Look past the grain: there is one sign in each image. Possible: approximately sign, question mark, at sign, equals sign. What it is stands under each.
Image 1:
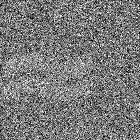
approximately sign
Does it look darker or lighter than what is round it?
lighter
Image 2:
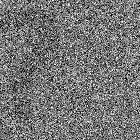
question mark
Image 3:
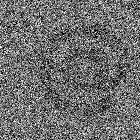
at sign
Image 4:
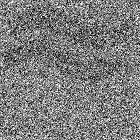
approximately sign
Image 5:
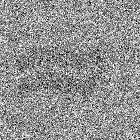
approximately sign
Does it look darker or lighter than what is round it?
darker
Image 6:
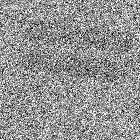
equals sign
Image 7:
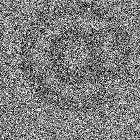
at sign
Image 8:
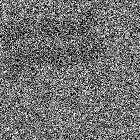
approximately sign
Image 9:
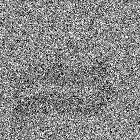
approximately sign
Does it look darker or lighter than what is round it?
darker
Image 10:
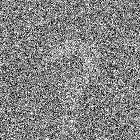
question mark
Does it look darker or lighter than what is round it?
lighter
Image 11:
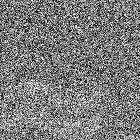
approximately sign
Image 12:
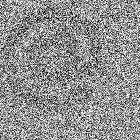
at sign
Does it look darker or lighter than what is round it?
darker
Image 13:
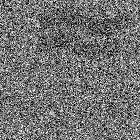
approximately sign
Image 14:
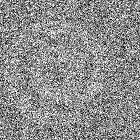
at sign
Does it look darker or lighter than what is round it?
lighter
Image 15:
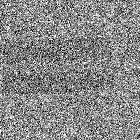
equals sign
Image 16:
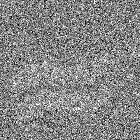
approximately sign
